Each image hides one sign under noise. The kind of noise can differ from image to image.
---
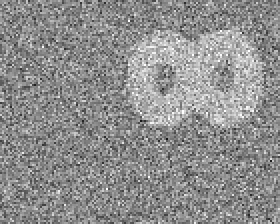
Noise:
independent entries
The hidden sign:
infinity sign
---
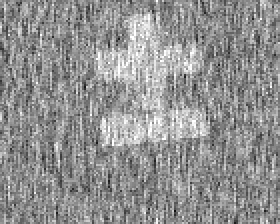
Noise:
streaked along the columns
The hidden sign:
plus-minus sign
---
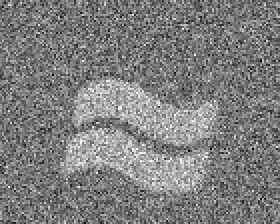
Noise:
low rank plus noise
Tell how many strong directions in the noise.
three or four
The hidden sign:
approximately sign
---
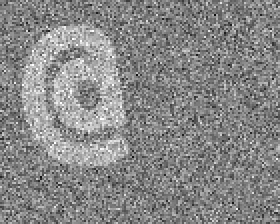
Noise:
independent entries
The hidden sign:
at sign
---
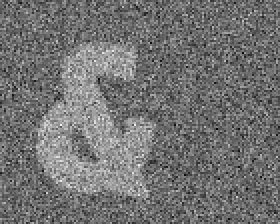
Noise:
independent entries
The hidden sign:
ampersand
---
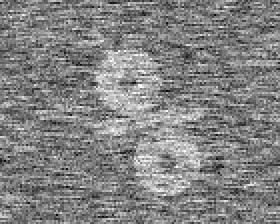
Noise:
streaked along the rows
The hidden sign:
percent sign
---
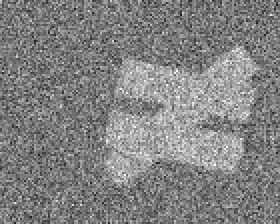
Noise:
low rank plus noise
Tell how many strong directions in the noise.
one
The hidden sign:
not-equal sign
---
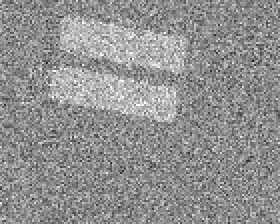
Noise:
low rank plus noise
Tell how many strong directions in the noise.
one
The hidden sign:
equals sign
